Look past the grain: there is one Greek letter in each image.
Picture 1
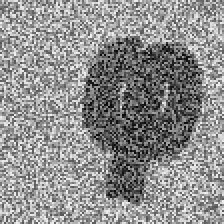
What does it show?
dark phi
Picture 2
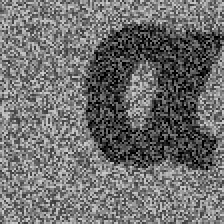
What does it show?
dark alpha
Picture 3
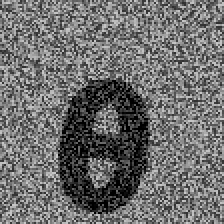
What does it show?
dark theta
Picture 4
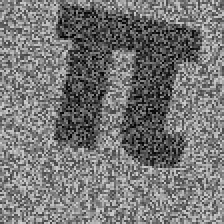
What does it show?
dark pi
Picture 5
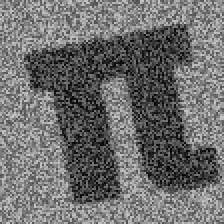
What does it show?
dark pi
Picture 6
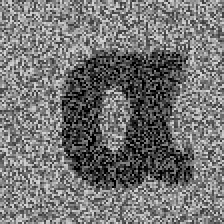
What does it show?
dark alpha
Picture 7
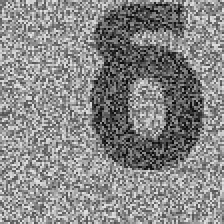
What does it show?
dark delta
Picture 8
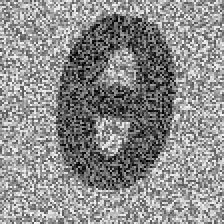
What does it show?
dark theta
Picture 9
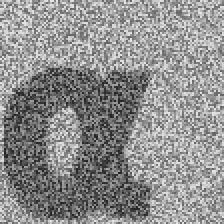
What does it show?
dark alpha
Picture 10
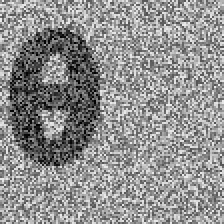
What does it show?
dark theta
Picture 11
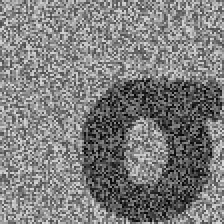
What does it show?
dark sigma
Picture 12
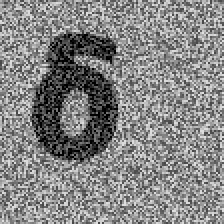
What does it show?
dark delta
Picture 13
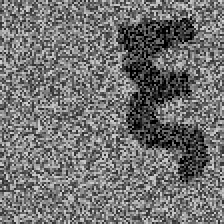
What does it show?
dark xi
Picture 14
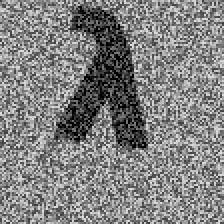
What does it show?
dark lambda
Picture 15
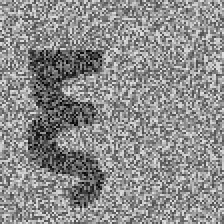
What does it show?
dark xi
